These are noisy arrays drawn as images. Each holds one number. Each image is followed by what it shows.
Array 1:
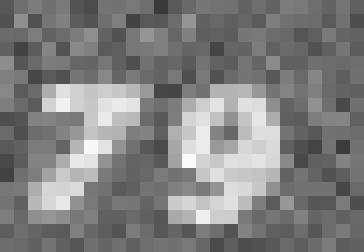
79
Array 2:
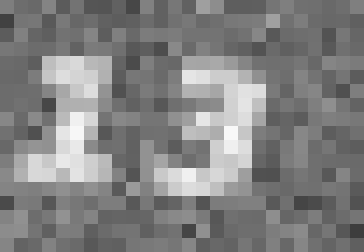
13
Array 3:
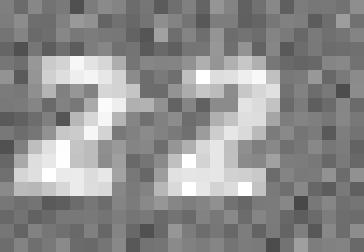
22
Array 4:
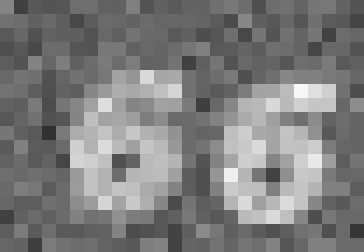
66
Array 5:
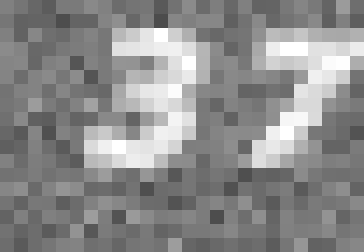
37
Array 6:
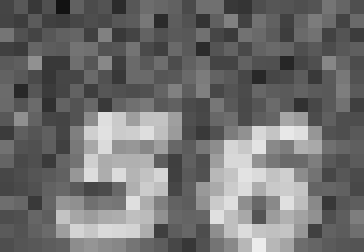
56
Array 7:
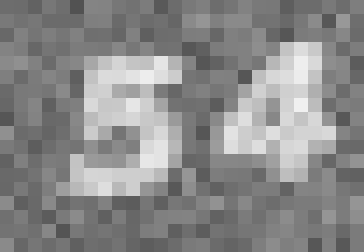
54
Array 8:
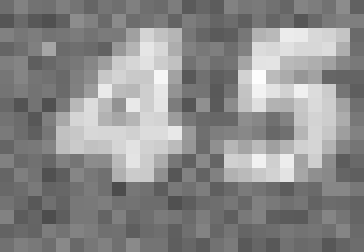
45
